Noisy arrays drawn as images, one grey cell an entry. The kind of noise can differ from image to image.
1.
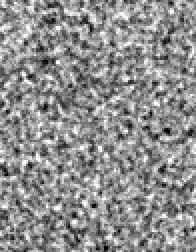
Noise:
blotchy
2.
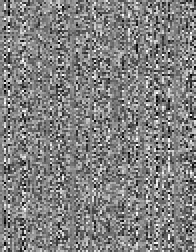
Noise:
columns of uneven size
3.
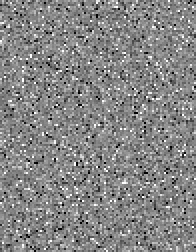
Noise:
heavy tails
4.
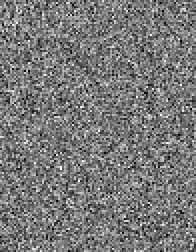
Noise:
independent entries
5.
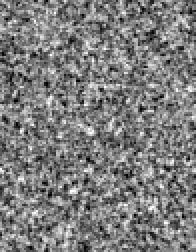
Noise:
blotchy
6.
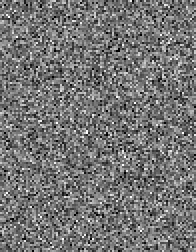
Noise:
independent entries
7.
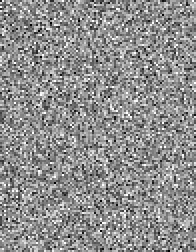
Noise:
independent entries
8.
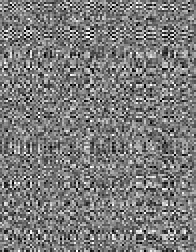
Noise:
low rank plus noise
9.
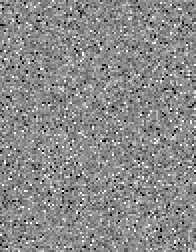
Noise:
heavy tails
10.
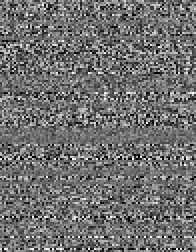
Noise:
rows of uneven size
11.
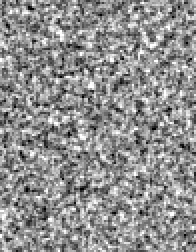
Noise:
blotchy
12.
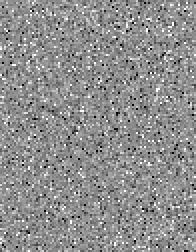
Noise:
heavy tails
